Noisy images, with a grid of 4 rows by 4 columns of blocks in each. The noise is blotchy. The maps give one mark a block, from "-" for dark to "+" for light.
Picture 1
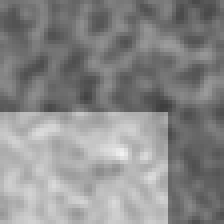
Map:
- - - -
- - - -
+ + + -
+ + + -
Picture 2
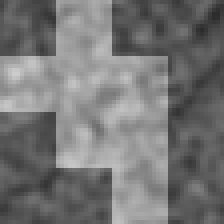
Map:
- + - -
+ + + -
- + + -
- - + -
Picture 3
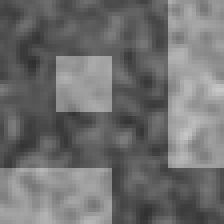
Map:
- - - +
- + - +
- - - +
+ + - -
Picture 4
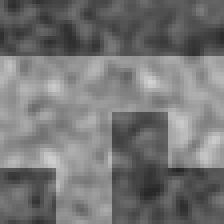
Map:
- - - -
+ + + +
+ + - +
- + - -
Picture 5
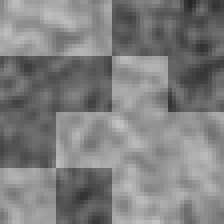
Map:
+ + - -
- - + -
- + + +
+ - + +
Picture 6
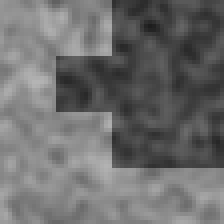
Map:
+ + - -
+ - - -
+ + - -
+ + + +
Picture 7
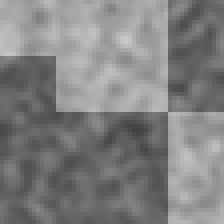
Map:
+ + + -
- + + -
- - - +
- - - +
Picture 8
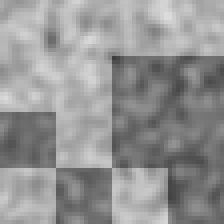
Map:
+ + + +
+ + - -
- + - -
+ - + -
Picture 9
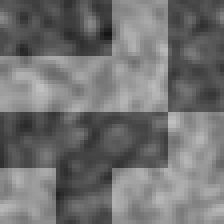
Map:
- - + -
+ + + -
- - - +
+ - + +
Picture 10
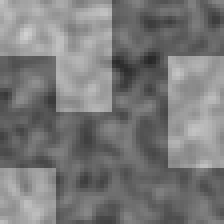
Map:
+ + - -
- + - +
- - - +
+ - - -
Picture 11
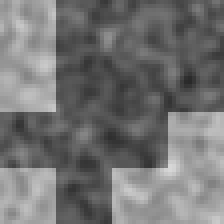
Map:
+ - - -
+ - - -
- - - +
+ - + +
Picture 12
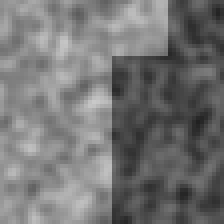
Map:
+ + + -
+ + - -
+ + - -
+ + - -
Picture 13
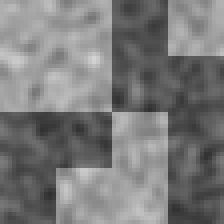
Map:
+ + - +
+ + - -
- - + -
- + + -
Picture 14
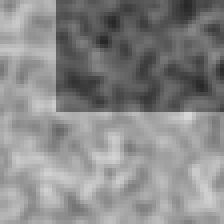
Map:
+ - - -
+ - - -
+ + + +
+ + + +
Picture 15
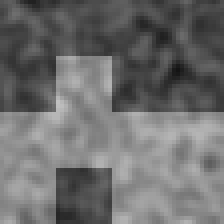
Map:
- - - -
- + - -
+ + + +
+ - + +
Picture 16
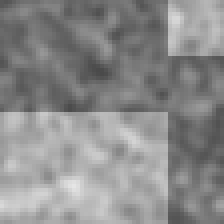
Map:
- - - +
- - - -
+ + + -
+ + + -
